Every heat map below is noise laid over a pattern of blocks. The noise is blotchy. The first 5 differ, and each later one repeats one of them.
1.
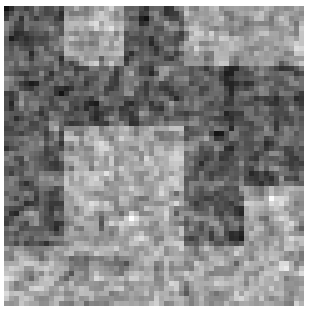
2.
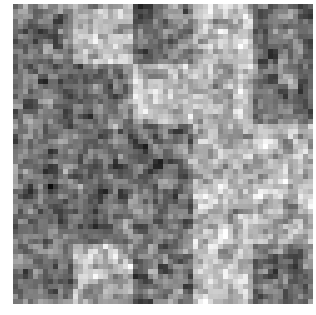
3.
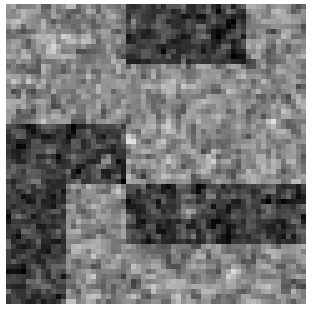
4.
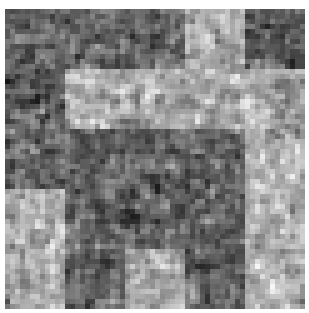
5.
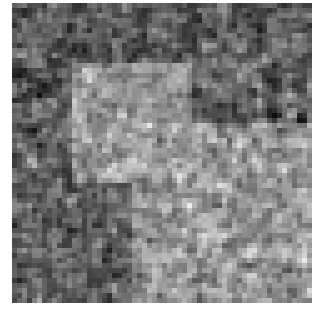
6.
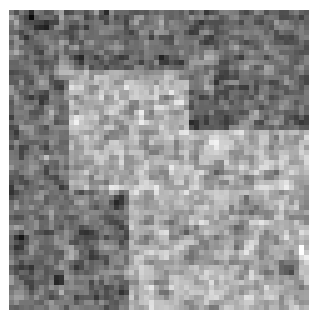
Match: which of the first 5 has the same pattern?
5
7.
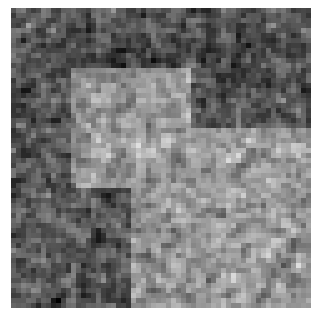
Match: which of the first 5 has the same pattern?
5
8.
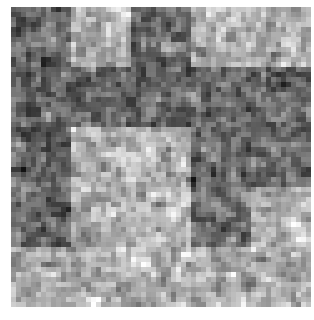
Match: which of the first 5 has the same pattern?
1
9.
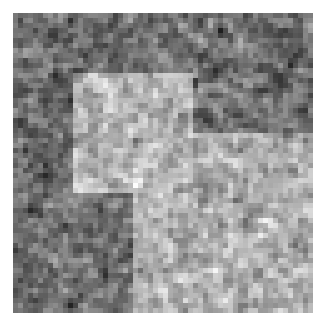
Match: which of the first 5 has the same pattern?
5
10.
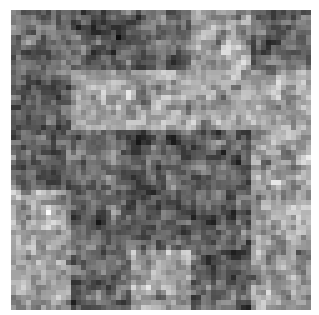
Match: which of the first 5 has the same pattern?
4
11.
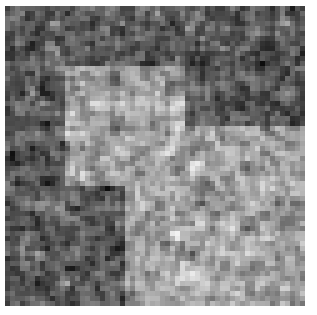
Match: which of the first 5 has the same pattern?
5
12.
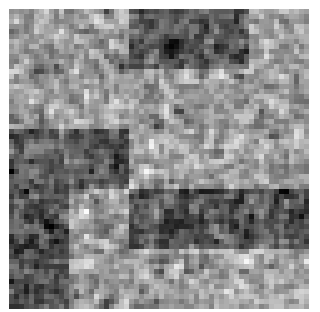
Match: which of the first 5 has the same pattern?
3
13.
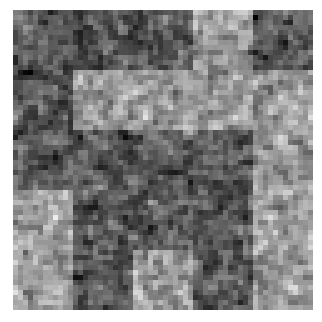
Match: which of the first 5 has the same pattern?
4
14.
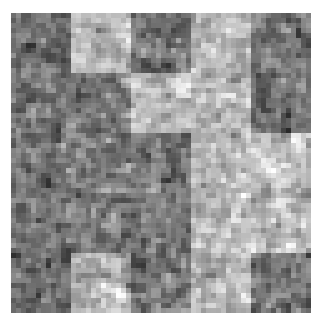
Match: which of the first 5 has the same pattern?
2
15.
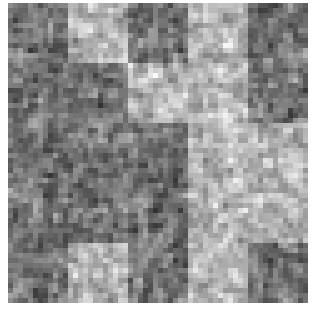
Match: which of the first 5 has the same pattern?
2
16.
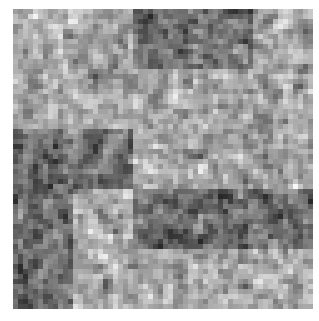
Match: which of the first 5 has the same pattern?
3
